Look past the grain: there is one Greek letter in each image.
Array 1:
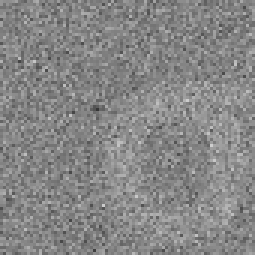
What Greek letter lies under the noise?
sigma
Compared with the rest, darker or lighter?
lighter
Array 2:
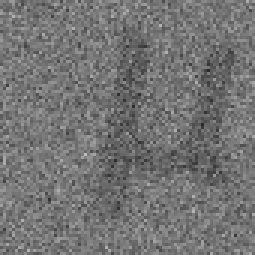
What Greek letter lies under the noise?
mu
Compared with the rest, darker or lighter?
darker
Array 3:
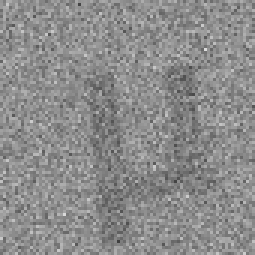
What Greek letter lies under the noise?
mu
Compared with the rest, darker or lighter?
darker
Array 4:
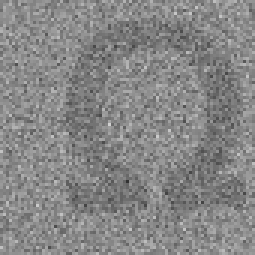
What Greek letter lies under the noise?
omega
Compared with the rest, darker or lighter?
darker
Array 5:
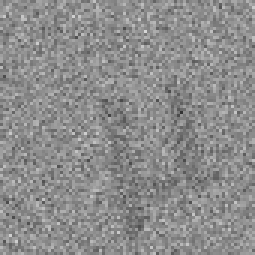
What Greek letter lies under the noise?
mu
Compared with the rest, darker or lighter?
darker
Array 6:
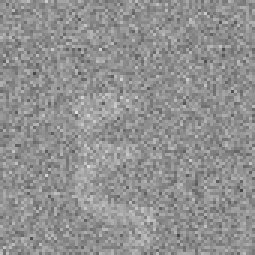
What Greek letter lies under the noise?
xi
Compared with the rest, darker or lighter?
lighter
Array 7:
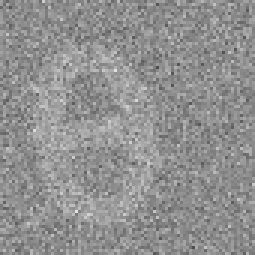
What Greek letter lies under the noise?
theta
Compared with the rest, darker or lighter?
lighter
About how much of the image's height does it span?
two thirds
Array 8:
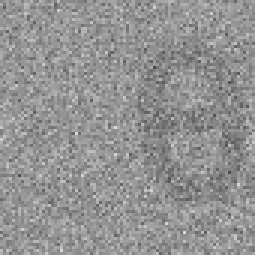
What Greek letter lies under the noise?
theta
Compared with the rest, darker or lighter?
darker
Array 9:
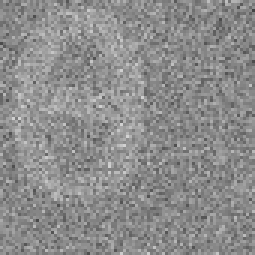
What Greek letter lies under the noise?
theta
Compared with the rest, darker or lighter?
lighter
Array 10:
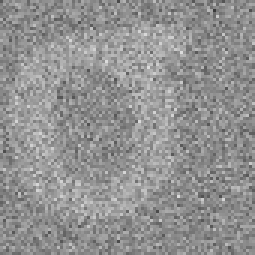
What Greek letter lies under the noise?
sigma
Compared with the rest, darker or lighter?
lighter
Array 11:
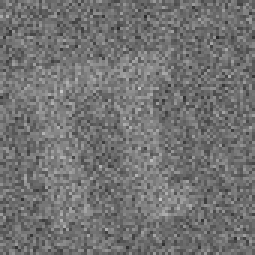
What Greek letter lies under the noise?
pi
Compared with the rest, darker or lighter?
lighter
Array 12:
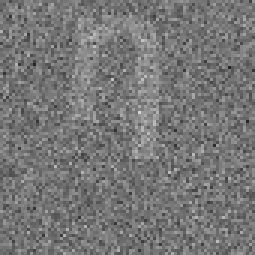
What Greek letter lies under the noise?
eta
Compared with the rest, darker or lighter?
lighter
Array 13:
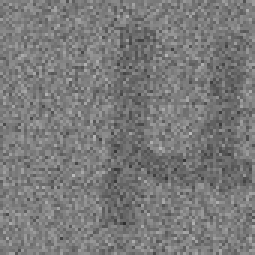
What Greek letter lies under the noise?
mu
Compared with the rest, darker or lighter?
darker
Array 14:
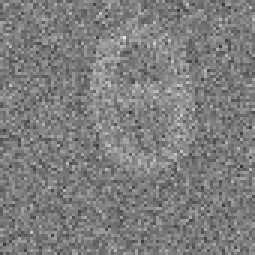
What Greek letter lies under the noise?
theta
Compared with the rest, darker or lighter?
lighter
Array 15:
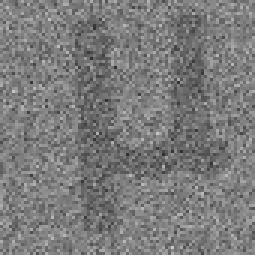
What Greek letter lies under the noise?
mu
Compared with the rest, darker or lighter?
darker
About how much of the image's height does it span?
nearly all
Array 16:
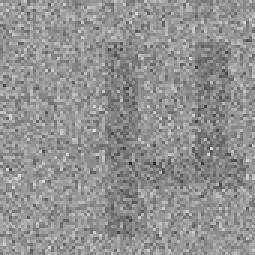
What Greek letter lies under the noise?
mu
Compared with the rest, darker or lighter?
darker
